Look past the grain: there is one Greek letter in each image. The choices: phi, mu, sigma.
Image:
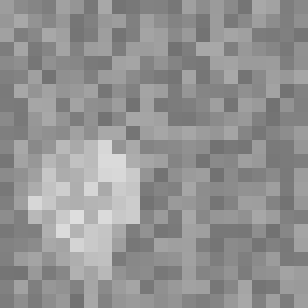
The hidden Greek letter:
phi
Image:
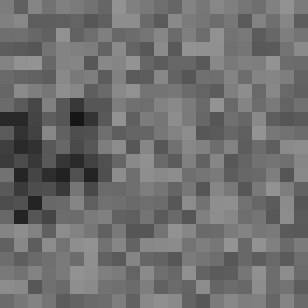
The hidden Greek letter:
mu
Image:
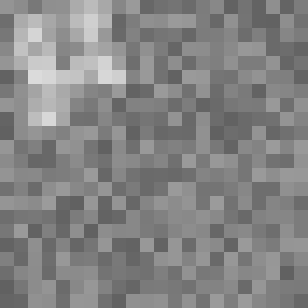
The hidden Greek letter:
mu
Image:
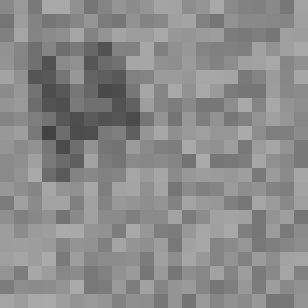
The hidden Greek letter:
mu
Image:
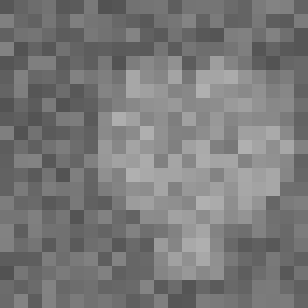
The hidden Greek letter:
phi
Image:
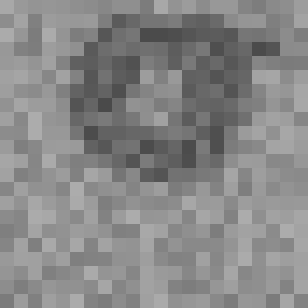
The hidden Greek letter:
sigma
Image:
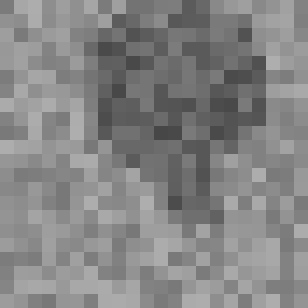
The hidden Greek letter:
phi
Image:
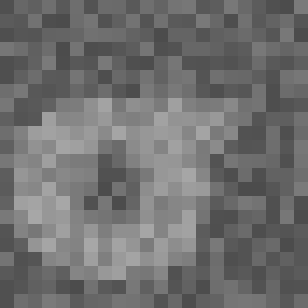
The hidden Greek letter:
sigma
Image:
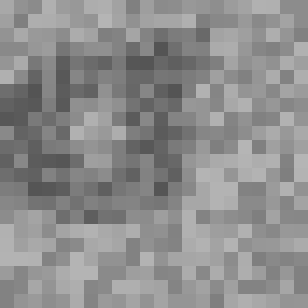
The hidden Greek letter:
sigma
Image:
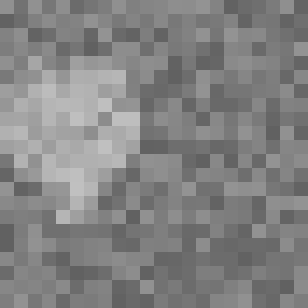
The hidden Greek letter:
phi
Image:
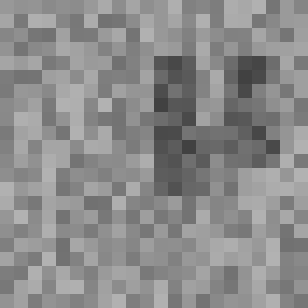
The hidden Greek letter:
mu
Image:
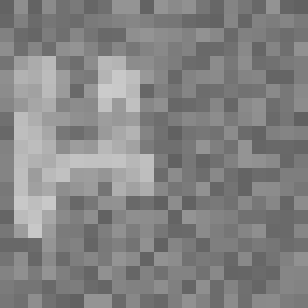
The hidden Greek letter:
mu
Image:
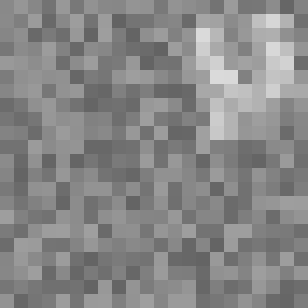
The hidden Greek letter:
mu
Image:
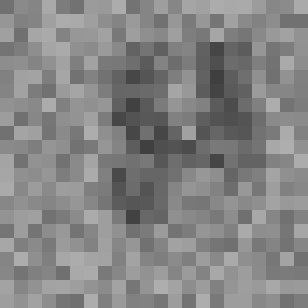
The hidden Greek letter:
mu
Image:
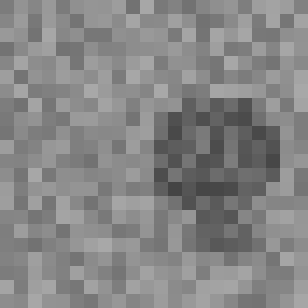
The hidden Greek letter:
phi
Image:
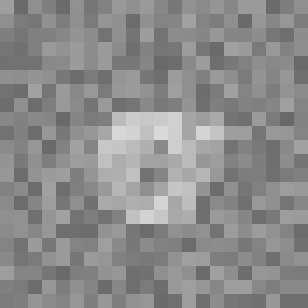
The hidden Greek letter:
sigma
